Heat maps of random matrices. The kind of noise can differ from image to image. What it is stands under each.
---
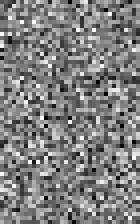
independent entries
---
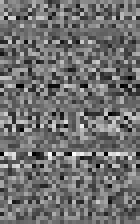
rows of uneven size
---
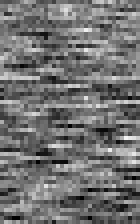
streaked along the rows
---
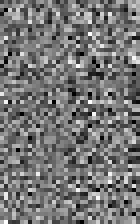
low rank plus noise
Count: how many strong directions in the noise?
three or four
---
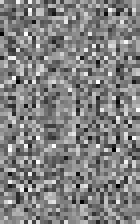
low rank plus noise
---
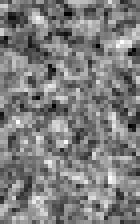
blotchy
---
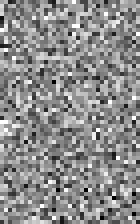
independent entries
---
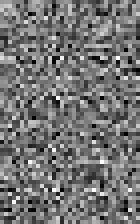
low rank plus noise
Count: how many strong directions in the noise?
three or four
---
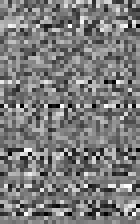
rows of uneven size
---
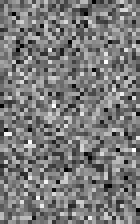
independent entries
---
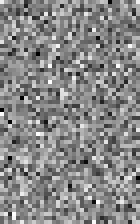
independent entries
